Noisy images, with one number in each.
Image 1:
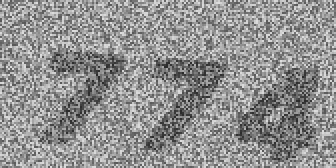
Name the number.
774
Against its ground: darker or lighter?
darker
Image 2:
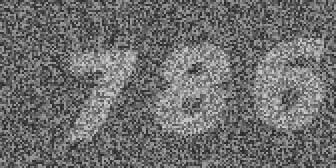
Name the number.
786
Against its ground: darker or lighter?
lighter
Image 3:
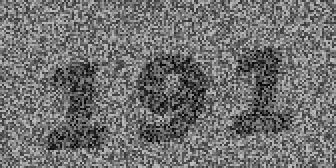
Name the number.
191
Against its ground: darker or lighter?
darker
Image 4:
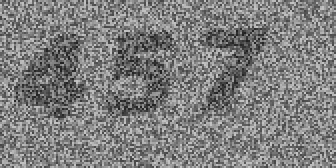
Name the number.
457
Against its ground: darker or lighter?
darker
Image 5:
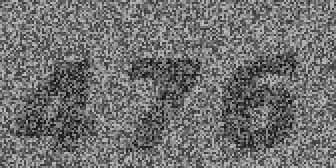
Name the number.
476
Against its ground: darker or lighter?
darker
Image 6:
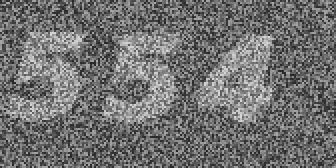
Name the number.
554
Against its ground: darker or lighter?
lighter
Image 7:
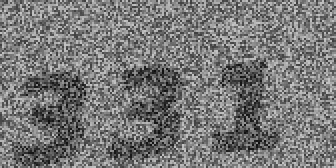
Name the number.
331
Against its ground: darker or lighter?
darker
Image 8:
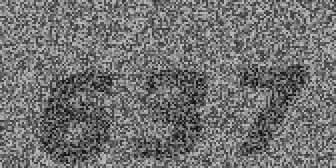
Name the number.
637
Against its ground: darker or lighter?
darker
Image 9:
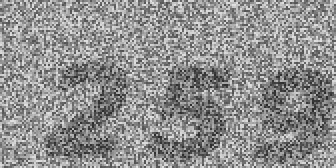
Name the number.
259
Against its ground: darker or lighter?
darker
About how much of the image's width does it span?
nearly all
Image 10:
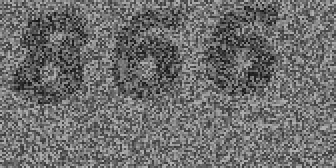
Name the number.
866
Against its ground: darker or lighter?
darker
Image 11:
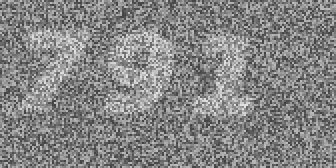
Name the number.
791
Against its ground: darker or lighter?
lighter
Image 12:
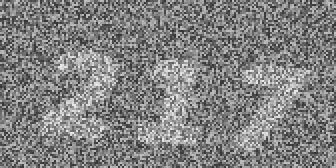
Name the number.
217
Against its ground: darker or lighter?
lighter
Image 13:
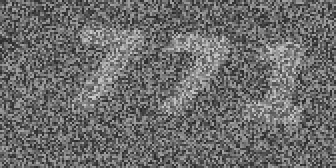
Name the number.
771
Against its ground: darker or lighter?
lighter
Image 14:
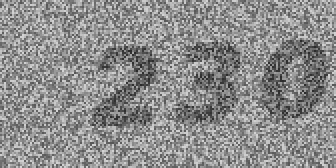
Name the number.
230
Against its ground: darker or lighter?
darker
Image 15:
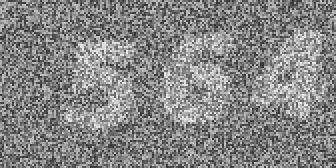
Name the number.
564
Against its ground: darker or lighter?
lighter
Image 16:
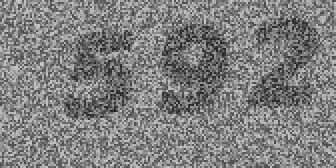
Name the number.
592
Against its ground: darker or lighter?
darker
